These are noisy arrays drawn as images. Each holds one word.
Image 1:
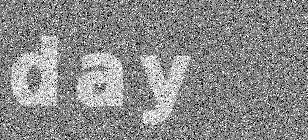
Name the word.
day
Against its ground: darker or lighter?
lighter
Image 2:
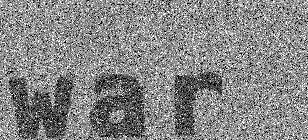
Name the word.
war
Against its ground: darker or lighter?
darker
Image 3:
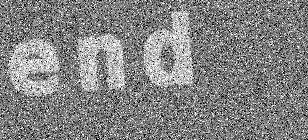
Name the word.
end
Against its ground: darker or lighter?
lighter
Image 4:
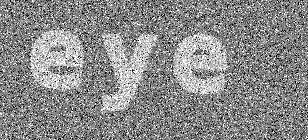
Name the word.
eye
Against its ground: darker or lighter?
lighter
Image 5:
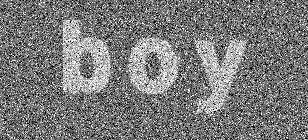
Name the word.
boy
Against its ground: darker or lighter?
lighter
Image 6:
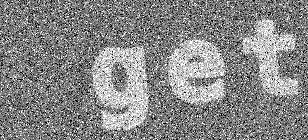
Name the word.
get
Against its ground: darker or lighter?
lighter
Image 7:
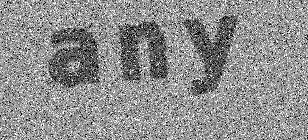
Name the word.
any
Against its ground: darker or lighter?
darker
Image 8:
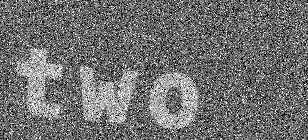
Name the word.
two
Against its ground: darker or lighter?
lighter
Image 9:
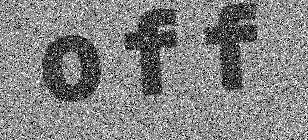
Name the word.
off
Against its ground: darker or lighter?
darker
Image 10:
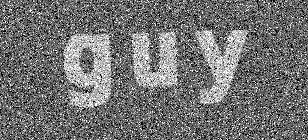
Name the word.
guy
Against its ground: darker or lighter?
lighter
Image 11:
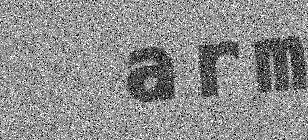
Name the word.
arm
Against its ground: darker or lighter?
darker
